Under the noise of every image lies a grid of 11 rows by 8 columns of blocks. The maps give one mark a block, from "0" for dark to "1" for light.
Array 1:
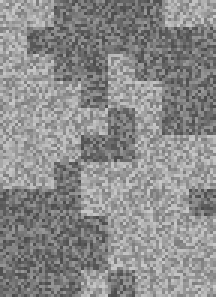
1 1 0 0 0 0 1 1
1 0 0 0 0 0 0 0
1 1 0 0 1 0 0 0
1 1 1 0 1 1 0 0
1 1 1 1 0 1 0 0
1 1 1 0 0 1 1 1
1 1 0 1 1 1 1 1
0 0 0 1 1 1 1 0
0 0 0 0 1 1 1 1
0 0 0 0 1 1 1 1
0 0 0 1 0 1 1 1
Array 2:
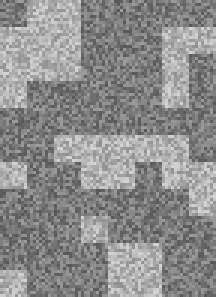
0 1 1 0 0 0 0 0
1 1 1 0 0 0 1 1
1 1 1 0 0 0 1 0
1 0 0 0 0 0 1 0
0 0 0 0 0 0 0 0
0 0 1 1 1 1 1 0
1 0 0 1 1 0 1 1
0 0 0 0 0 0 0 1
0 0 0 1 0 0 0 0
0 0 0 0 1 1 0 0
1 0 0 0 1 1 0 0
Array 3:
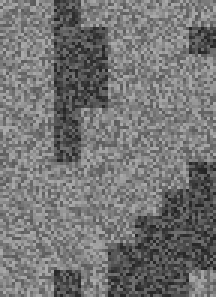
1 1 0 1 1 1 1 1
1 1 0 0 1 1 1 0
1 1 0 0 1 1 1 1
1 1 0 0 1 1 1 1
1 1 0 1 1 1 1 1
1 1 0 1 1 1 1 1
1 1 1 1 1 1 1 0
1 1 1 1 1 1 0 0
1 1 1 1 1 0 0 0
1 1 1 1 0 0 0 0
1 1 0 1 0 0 0 1
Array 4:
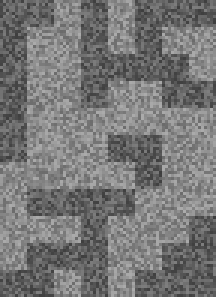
0 0 1 0 1 0 0 0
0 1 1 0 1 0 1 1
0 1 1 0 0 0 0 1
0 1 1 0 1 1 0 0
0 1 1 1 1 1 1 1
0 1 1 1 0 0 1 1
1 1 1 1 1 0 1 1
1 0 0 0 0 1 1 1
1 1 1 0 1 1 1 0
1 0 0 0 1 1 0 0
0 0 1 0 1 0 0 0
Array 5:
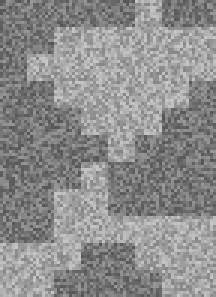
0 0 0 0 0 1 0 0
0 0 1 1 1 1 1 1
0 1 1 1 1 1 1 1
0 0 1 1 1 1 1 0
0 0 0 1 1 1 0 0
0 0 0 0 1 0 0 0
0 0 0 1 0 0 0 0
0 0 1 1 0 0 0 0
0 0 1 1 1 1 1 1
1 1 1 0 0 1 1 1
1 1 0 0 0 0 1 1
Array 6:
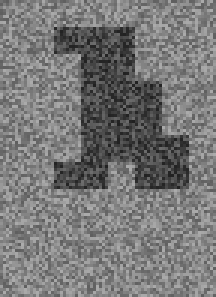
1 1 1 1 1 1 1 1
1 1 0 0 0 1 1 1
1 1 1 0 0 1 1 1
1 1 1 0 0 0 1 1
1 1 1 0 0 0 1 1
1 1 1 0 0 0 0 1
1 1 0 0 1 0 0 1
1 1 1 1 1 1 1 1
1 1 1 1 1 1 1 1
1 1 1 1 1 1 1 1
1 1 1 1 1 1 1 1
